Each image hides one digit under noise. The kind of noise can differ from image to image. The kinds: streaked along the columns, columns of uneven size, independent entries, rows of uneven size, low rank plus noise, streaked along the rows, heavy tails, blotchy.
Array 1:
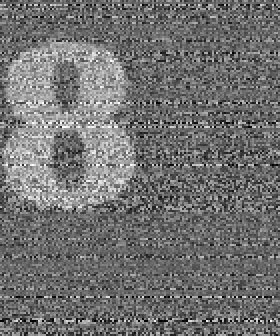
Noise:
rows of uneven size
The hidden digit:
8
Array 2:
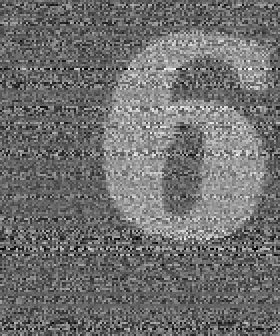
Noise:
rows of uneven size
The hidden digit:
6
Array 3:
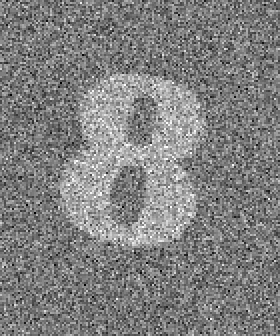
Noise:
independent entries
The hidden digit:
8
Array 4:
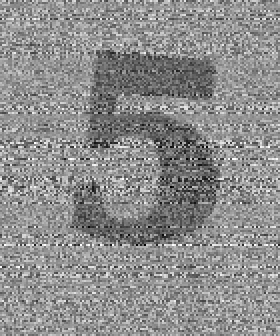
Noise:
rows of uneven size
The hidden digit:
5
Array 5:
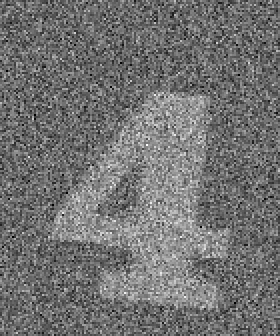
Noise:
independent entries
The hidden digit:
4
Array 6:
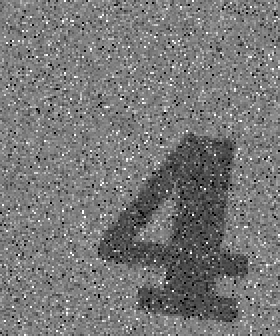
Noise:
heavy tails
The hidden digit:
4
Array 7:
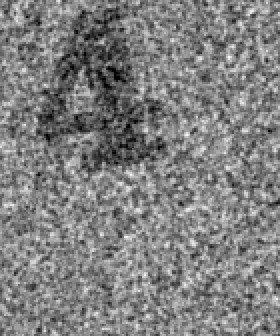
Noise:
blotchy
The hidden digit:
4
